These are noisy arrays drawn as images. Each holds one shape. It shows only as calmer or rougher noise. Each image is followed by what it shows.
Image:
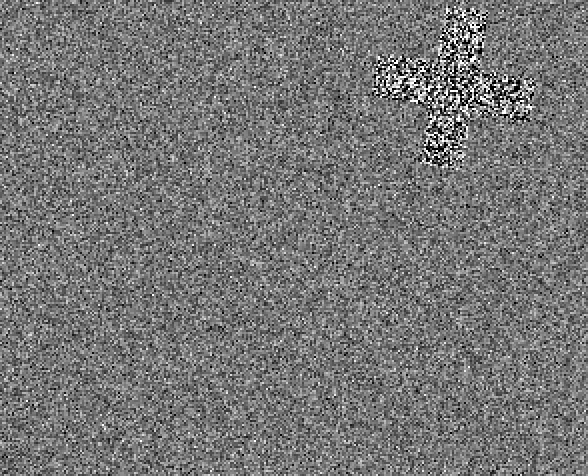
rough cross, top right
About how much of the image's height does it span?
a third
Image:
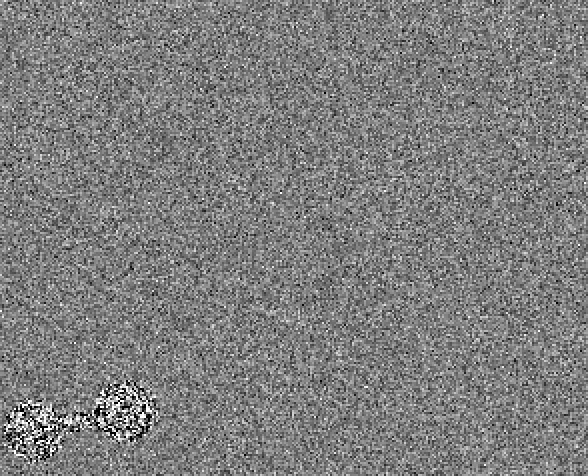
rough dumbbell, bottom left
